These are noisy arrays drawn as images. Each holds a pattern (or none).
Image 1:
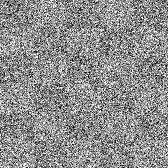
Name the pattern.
a checkerboard
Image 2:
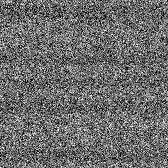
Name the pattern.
bands of rows
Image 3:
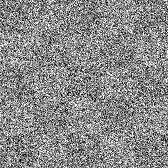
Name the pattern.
a checkerboard
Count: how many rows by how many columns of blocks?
5 by 5
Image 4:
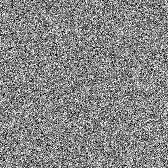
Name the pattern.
only noise
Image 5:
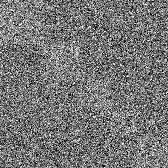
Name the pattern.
blocks along the diagonal
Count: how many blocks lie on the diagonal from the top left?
5
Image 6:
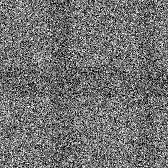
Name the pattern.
bands of rows crossing bands of columns
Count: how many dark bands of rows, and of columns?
1 and 2
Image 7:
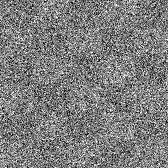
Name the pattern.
a checkerboard
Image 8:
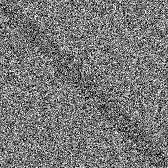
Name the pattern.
a diagonal band
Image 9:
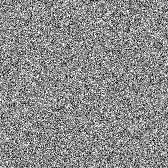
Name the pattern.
only noise
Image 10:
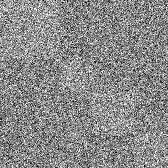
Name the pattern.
blocks along the diagonal
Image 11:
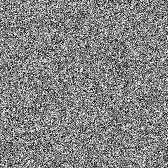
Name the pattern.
only noise
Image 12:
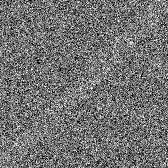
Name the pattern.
a diagonal band
